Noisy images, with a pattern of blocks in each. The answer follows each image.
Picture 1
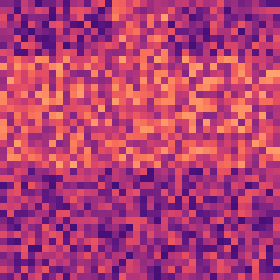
left and right mirror each other
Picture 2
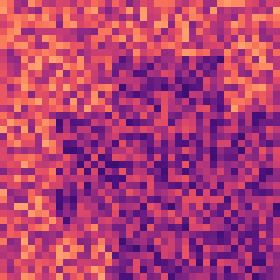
mirrored about the diagonal from the top left
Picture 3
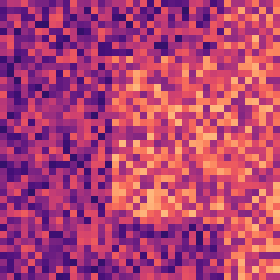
top and bottom mirror each other
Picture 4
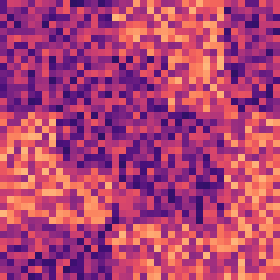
mirrored about the diagonal from the top left
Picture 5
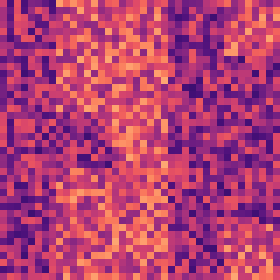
top and bottom mirror each other
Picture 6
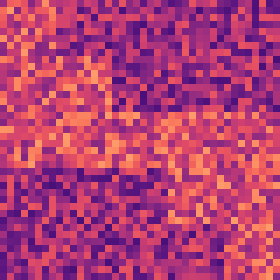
the same after a half turn
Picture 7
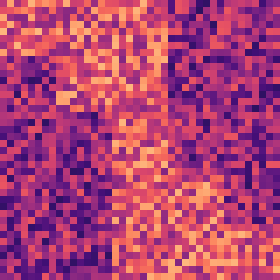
the same after a half turn
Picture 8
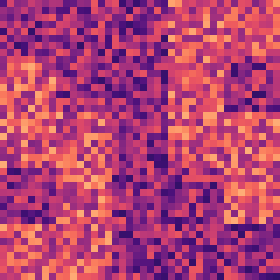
the same after a half turn
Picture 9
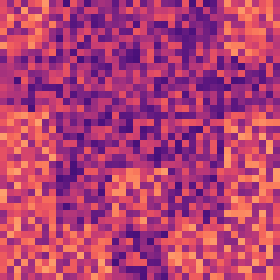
left and right mirror each other
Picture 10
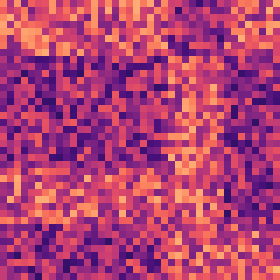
no symmetry
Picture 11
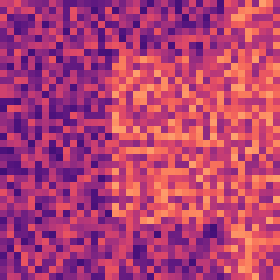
top and bottom mirror each other
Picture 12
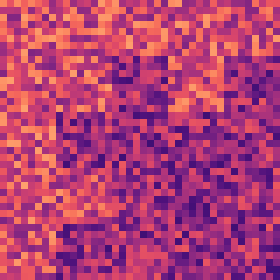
mirrored about the diagonal from the top left
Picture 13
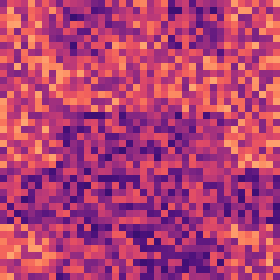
left and right mirror each other
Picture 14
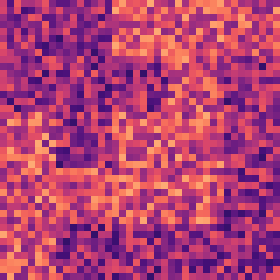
mirrored about the diagonal from the top left
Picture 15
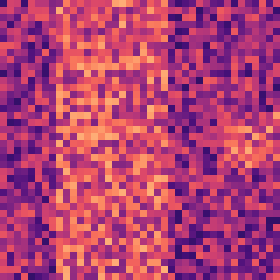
top and bottom mirror each other
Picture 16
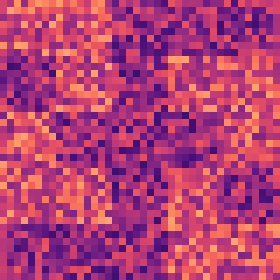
the same after a half turn
